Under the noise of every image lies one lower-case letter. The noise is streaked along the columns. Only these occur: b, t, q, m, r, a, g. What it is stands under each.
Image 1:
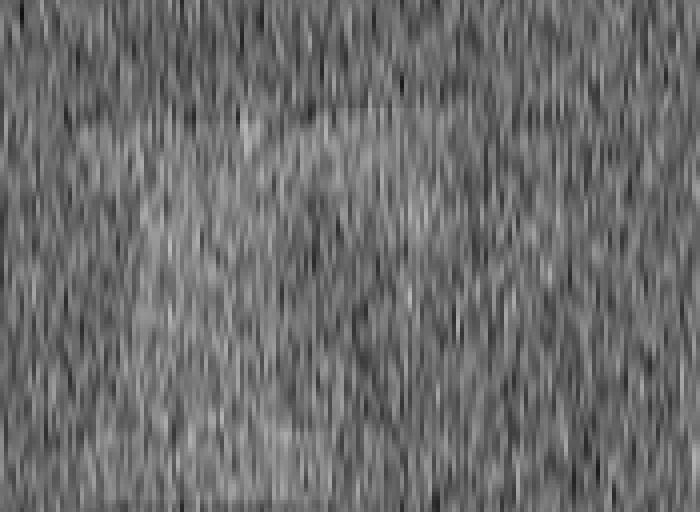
light r
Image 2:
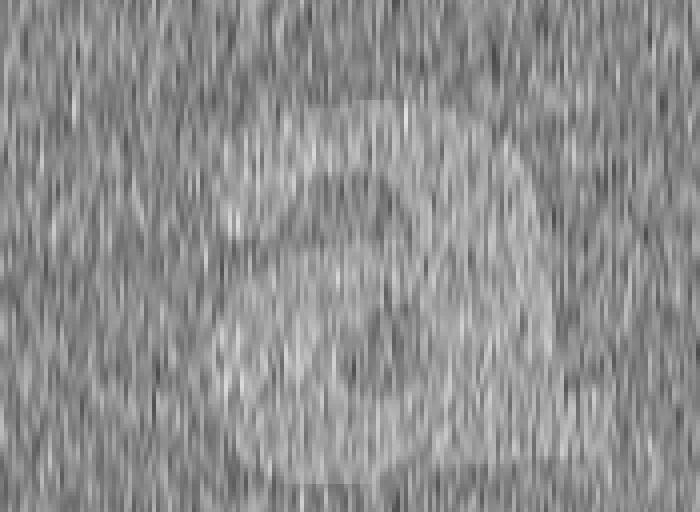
light a
